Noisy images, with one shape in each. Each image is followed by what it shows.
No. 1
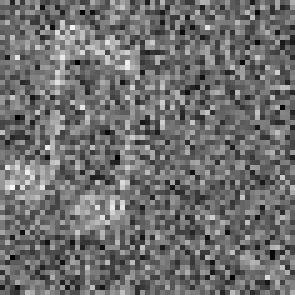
pair of musical notes
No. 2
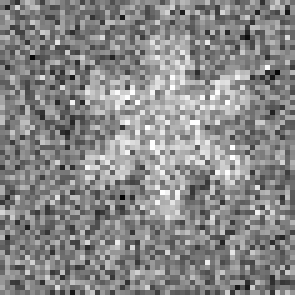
asterisk
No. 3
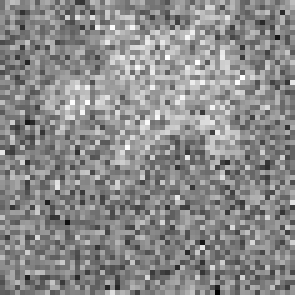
turtle
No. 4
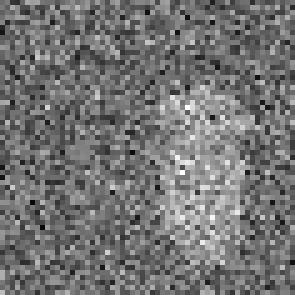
footprint
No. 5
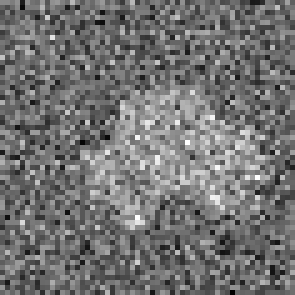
car
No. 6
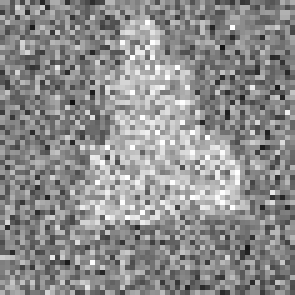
chess pawn
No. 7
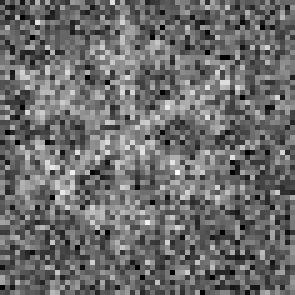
snowflake
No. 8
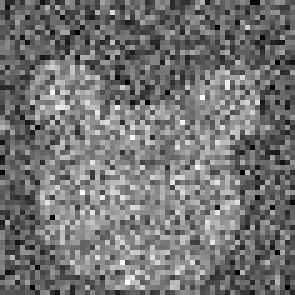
bear's head
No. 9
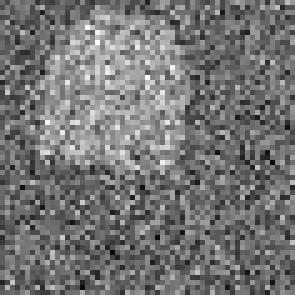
ghost
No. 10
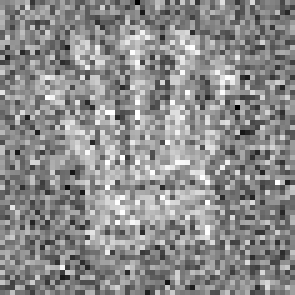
chess queen
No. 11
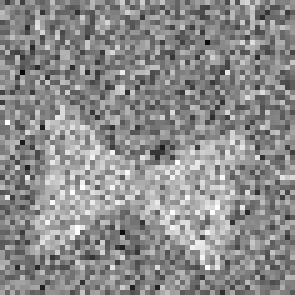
bow tie
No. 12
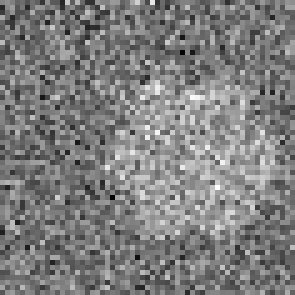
flower
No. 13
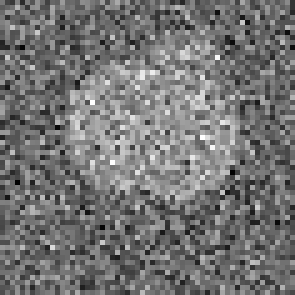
apple
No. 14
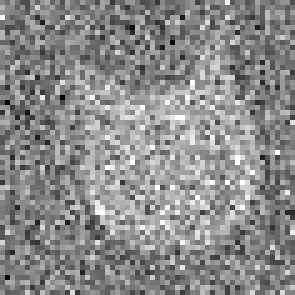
cat's head
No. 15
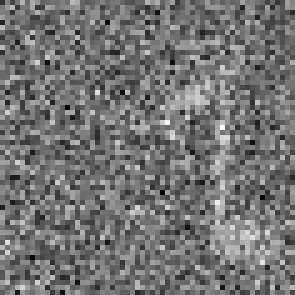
musical note
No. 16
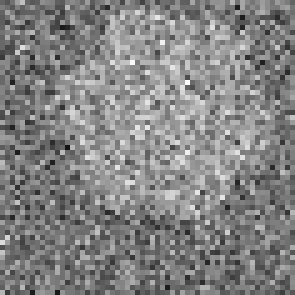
flower
